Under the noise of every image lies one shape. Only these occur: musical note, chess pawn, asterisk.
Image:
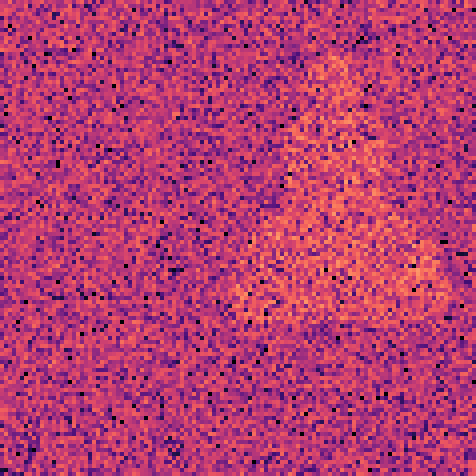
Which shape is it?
chess pawn
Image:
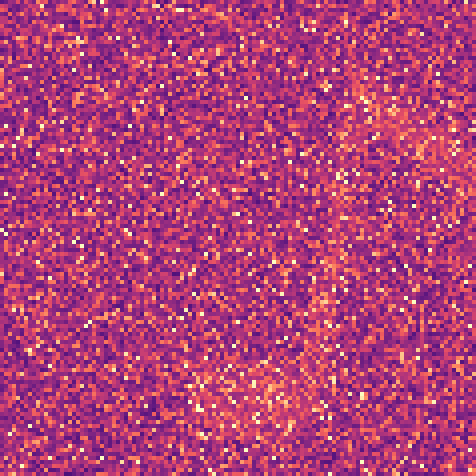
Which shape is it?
musical note
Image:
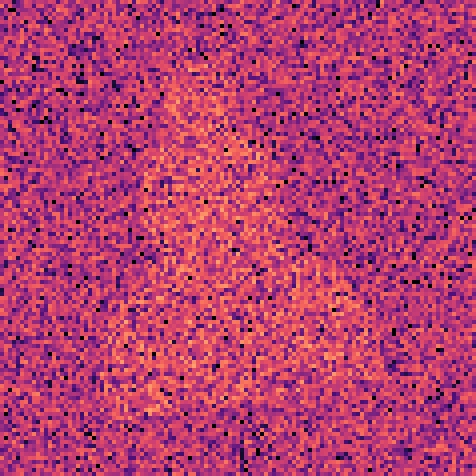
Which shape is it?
chess pawn
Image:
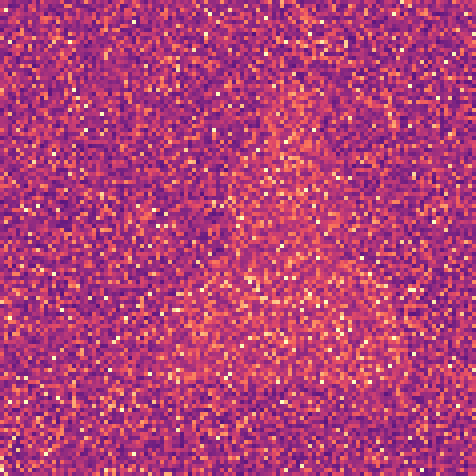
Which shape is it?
chess pawn
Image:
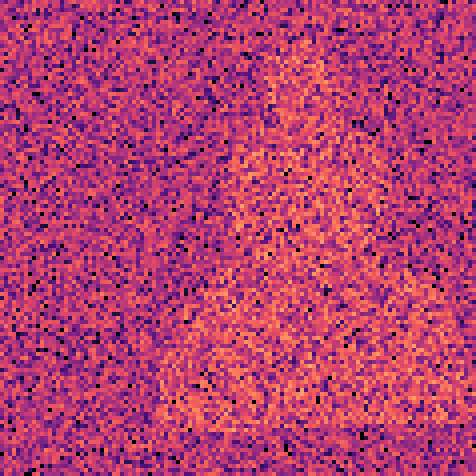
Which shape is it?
chess pawn
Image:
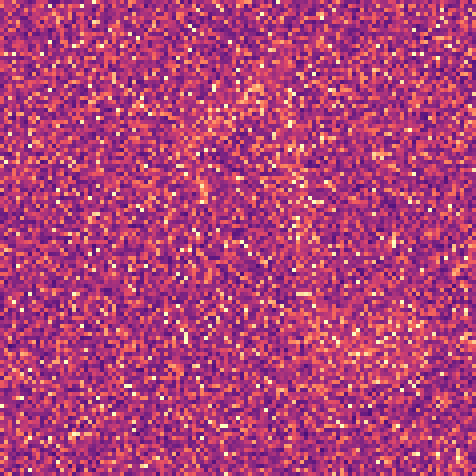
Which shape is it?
musical note
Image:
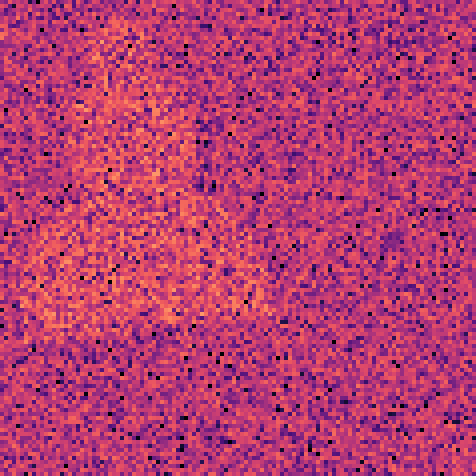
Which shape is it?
chess pawn
